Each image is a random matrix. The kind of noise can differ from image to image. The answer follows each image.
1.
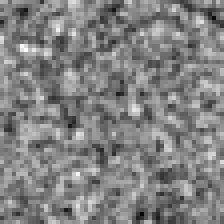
blotchy
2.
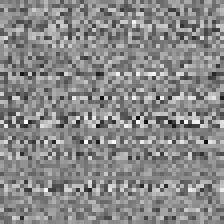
rows of uneven size
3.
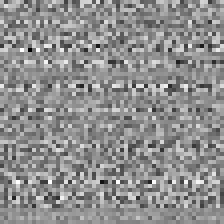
rows of uneven size
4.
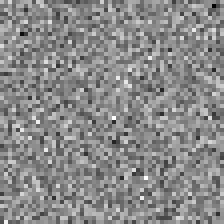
independent entries
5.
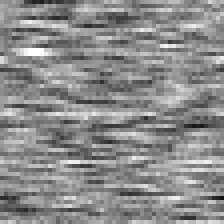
streaked along the rows
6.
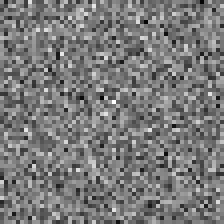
independent entries
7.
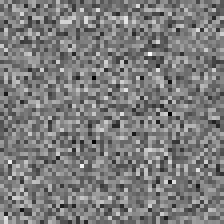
low rank plus noise
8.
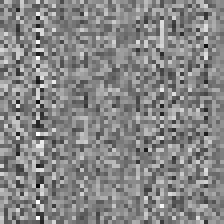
columns of uneven size
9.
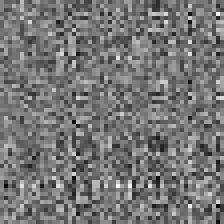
low rank plus noise
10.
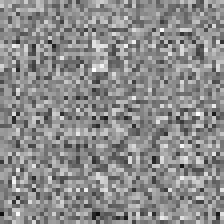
low rank plus noise
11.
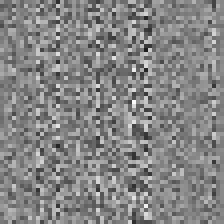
columns of uneven size
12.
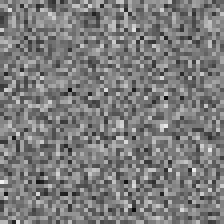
low rank plus noise
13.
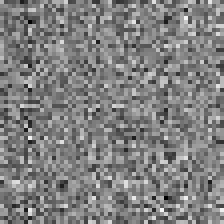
low rank plus noise
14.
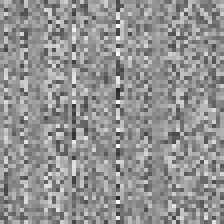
columns of uneven size
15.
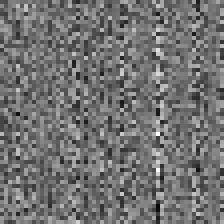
columns of uneven size
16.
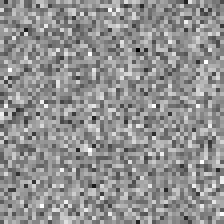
independent entries
